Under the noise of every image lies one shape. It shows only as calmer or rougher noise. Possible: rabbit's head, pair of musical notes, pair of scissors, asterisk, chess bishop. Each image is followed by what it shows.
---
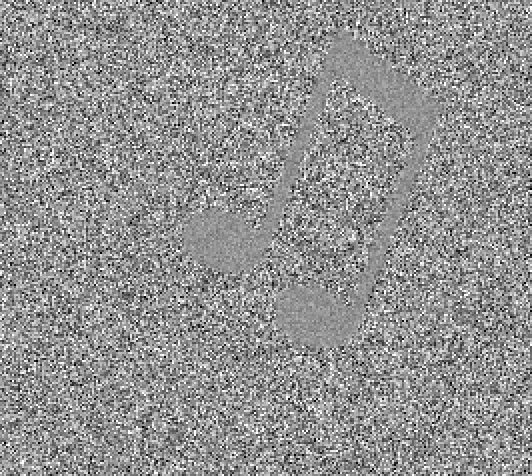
pair of musical notes
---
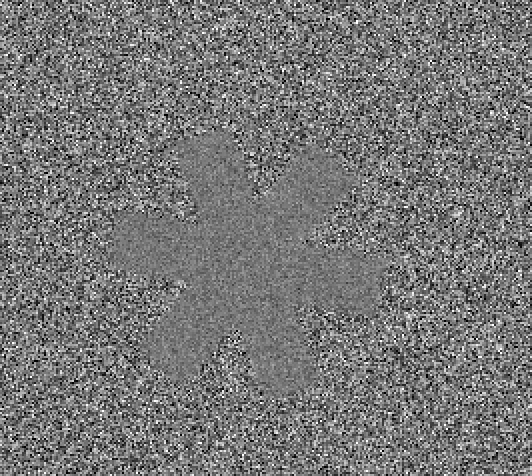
asterisk
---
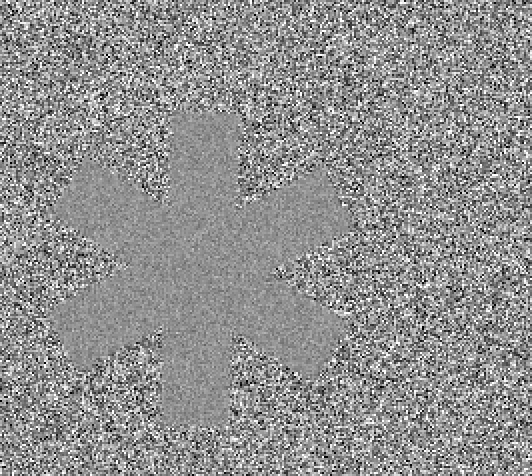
asterisk
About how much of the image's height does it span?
two thirds
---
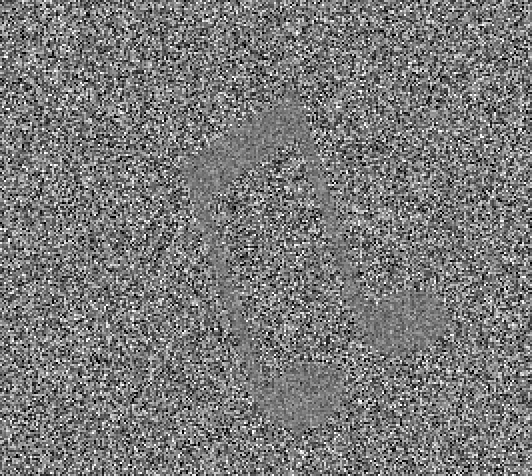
pair of musical notes
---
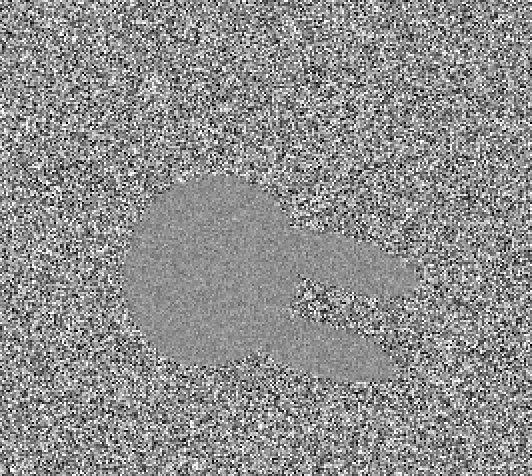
rabbit's head
